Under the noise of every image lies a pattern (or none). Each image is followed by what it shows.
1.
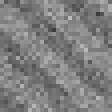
diagonal stripes
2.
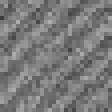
diagonal stripes
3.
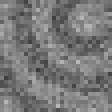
rings round one point
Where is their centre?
top right
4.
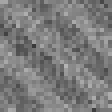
diagonal stripes
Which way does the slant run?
top left to bottom right
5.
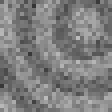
rings round one point
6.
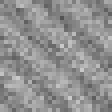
diagonal stripes
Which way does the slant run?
top left to bottom right
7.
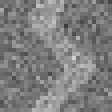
a wavy band
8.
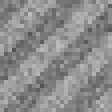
diagonal stripes
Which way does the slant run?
bottom left to top right
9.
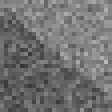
a sharp edge
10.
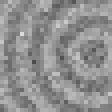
rings round one point
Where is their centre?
middle right
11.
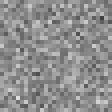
only noise
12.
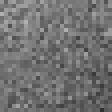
a smooth slope
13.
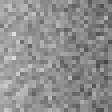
a smooth slope
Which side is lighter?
left
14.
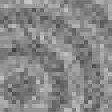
rings round one point
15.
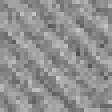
diagonal stripes
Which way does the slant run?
top left to bottom right
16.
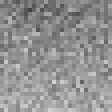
a smooth slope
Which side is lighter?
bottom
